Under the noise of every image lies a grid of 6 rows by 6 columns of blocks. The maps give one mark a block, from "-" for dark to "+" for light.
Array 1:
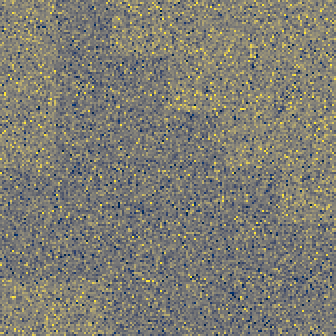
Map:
+-++++
+--+++
+---++
-----+
------
++----
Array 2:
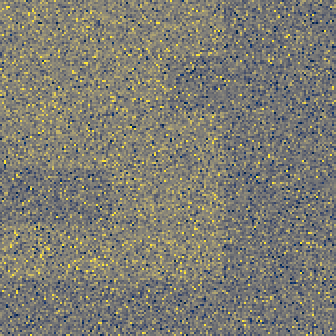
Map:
++++--
+++---
++++--
--++--
++++--
------
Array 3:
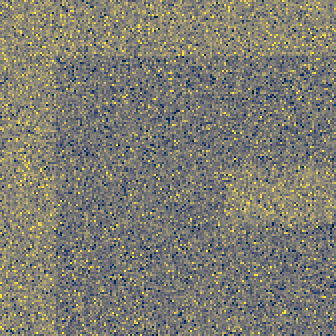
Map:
++++++
+-----
+-----
+---++
+-----
+-----
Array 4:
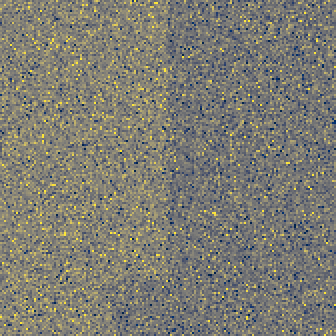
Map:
+++---
+++---
+++---
+++---
+++---
++----
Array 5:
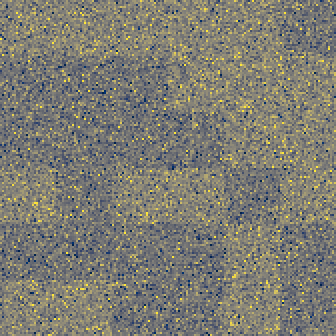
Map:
+++++-
---+++
----++
+-++-+
----+-
++--+-
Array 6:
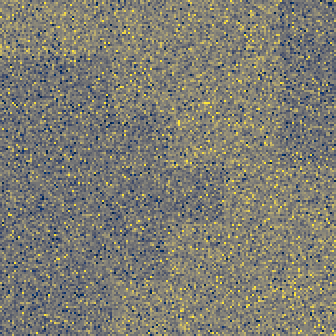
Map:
+++++-
--+++-
---++-
----++
---+++
--++++
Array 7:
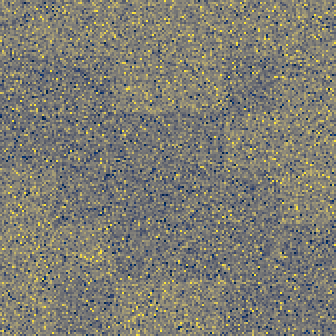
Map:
++++++
--++-+
----++
+----+
++----
+-++--
